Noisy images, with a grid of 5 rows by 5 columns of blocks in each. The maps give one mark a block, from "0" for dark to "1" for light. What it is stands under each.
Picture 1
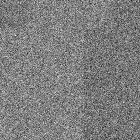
01110
11100
11100
11100
11100
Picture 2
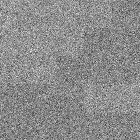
11110
11100
11000
00011
00000
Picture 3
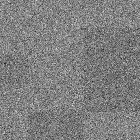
11111
11100
01100
11100
10011
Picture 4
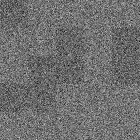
01111
11010
10010
00111
11111
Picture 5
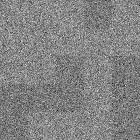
11101
11111
11010
00010
01110
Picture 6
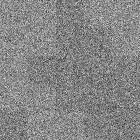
11011
11001
10000
11000
01100
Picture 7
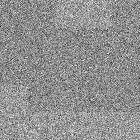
00110
00000
00000
10000
11111
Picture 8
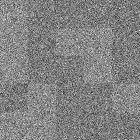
10000
10110
10010
01001
11000
